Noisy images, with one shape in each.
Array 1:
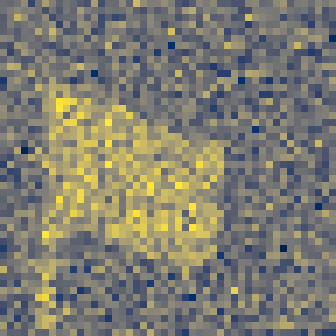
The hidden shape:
flag
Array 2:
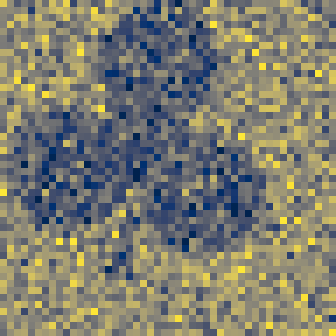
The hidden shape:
club
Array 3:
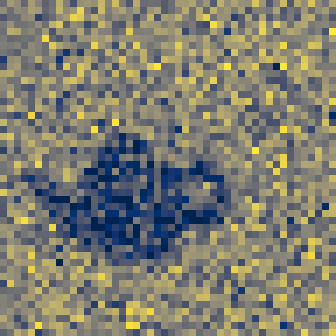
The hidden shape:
teapot
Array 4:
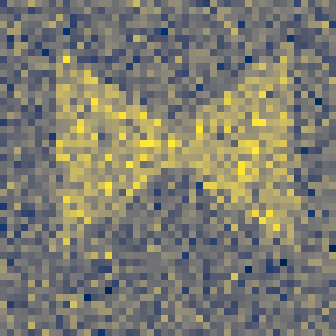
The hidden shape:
bow tie
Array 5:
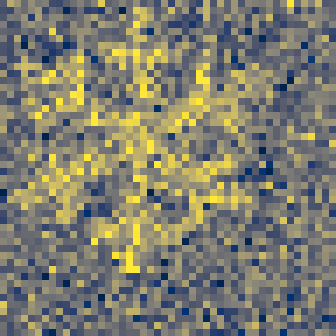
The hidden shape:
snowflake
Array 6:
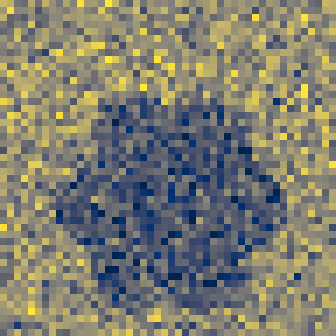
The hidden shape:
flower
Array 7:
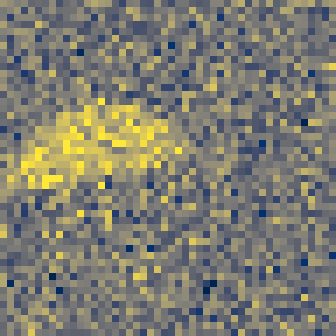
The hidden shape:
umbrella
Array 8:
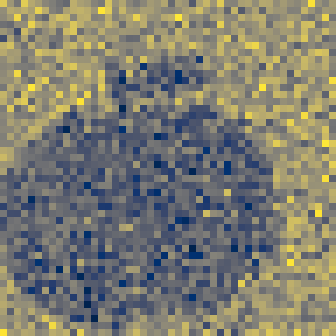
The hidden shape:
apple
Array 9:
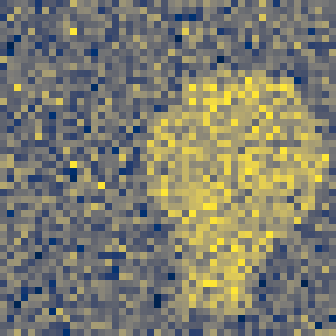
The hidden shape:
light bulb
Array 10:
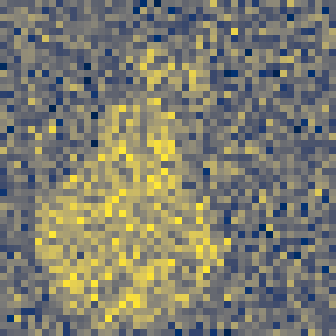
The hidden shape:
pear
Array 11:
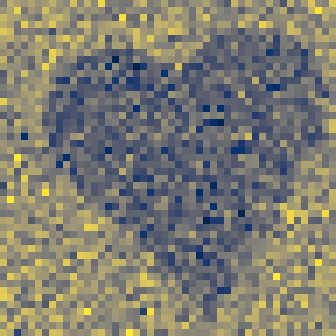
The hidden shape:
heart
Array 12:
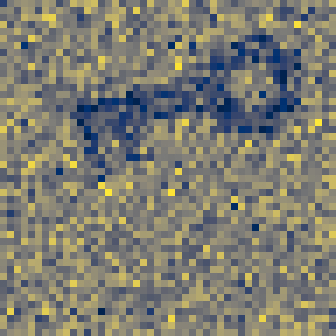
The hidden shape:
key
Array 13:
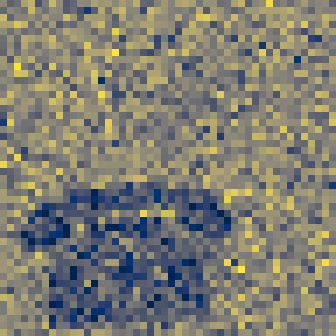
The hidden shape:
telephone
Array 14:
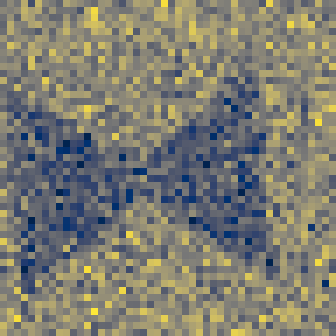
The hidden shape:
bow tie
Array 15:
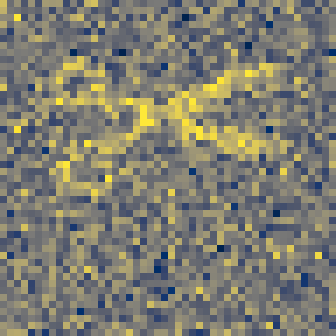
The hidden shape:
pair of scissors
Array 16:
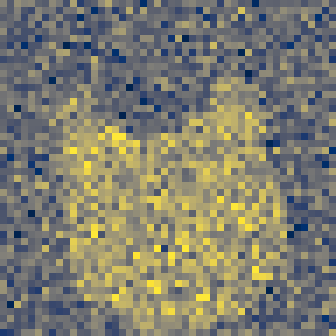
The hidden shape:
cat's head
